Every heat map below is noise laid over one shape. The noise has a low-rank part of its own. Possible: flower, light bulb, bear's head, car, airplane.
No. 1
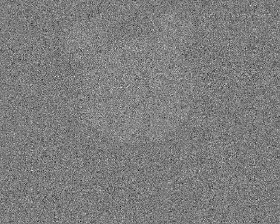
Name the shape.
bear's head
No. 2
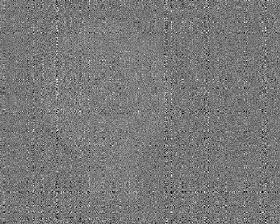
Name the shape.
light bulb
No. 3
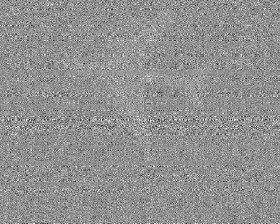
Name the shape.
airplane
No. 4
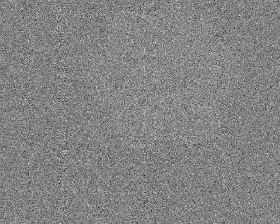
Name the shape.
flower
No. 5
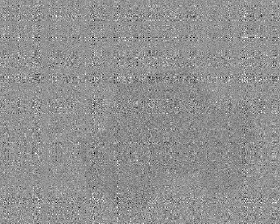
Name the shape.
car
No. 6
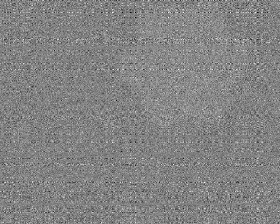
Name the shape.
flower
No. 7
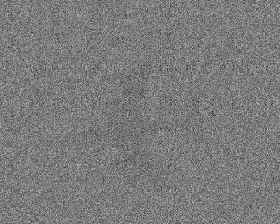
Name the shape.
airplane
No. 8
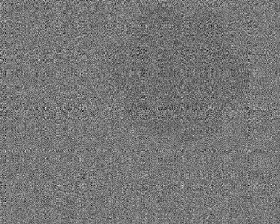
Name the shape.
flower
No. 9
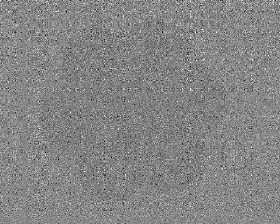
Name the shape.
flower
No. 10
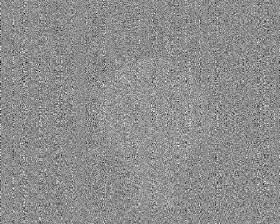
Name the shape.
light bulb
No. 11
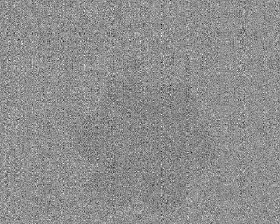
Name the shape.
flower
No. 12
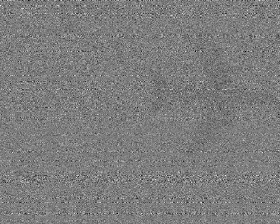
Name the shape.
airplane
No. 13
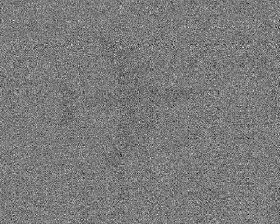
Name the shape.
airplane
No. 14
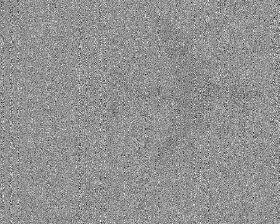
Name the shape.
airplane
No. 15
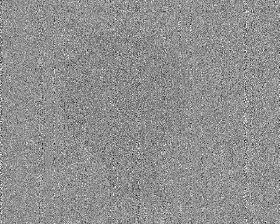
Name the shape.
light bulb
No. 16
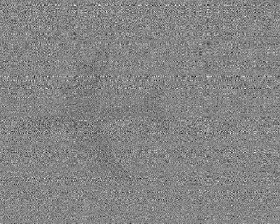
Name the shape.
airplane
